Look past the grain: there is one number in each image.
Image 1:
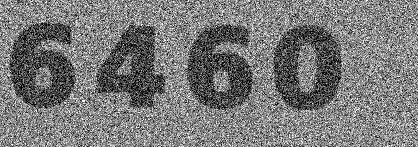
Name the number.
6460
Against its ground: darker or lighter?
darker
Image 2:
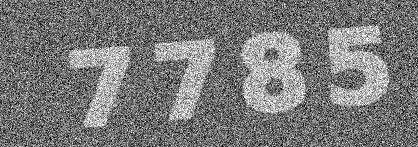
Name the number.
7785
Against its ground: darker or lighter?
lighter
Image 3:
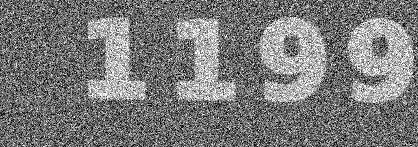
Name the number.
1199
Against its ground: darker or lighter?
lighter
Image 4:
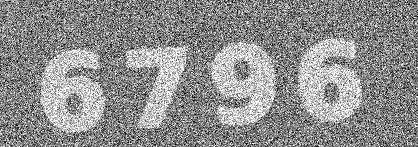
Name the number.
6796
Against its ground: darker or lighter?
lighter
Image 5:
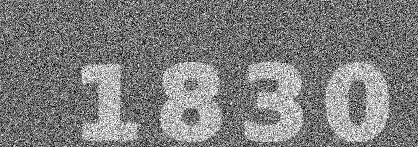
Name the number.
1830
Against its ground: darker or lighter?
lighter
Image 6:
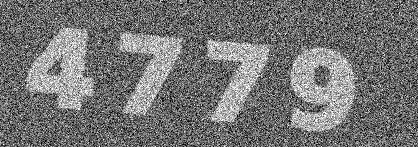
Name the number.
4779
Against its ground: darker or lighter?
lighter
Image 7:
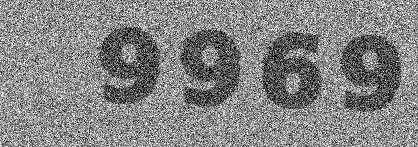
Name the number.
9969
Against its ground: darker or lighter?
darker
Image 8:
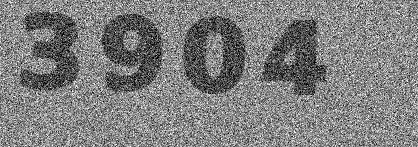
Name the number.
3904
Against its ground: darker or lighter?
darker
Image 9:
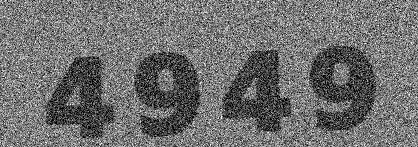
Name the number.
4949
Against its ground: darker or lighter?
darker
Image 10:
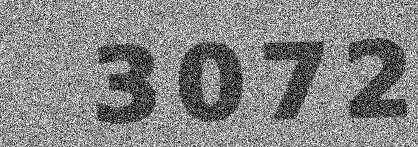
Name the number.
3072
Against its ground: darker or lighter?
darker
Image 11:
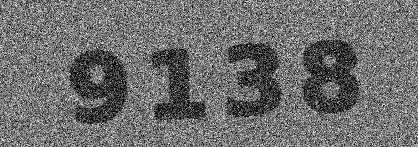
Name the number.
9138
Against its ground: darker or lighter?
darker
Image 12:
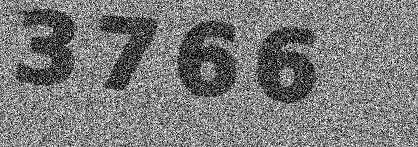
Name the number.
3766
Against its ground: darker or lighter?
darker
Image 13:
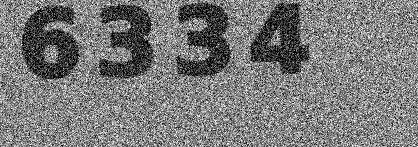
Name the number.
6334
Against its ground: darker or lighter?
darker
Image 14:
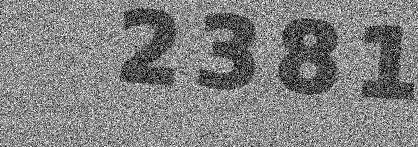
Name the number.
2381
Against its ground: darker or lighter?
darker
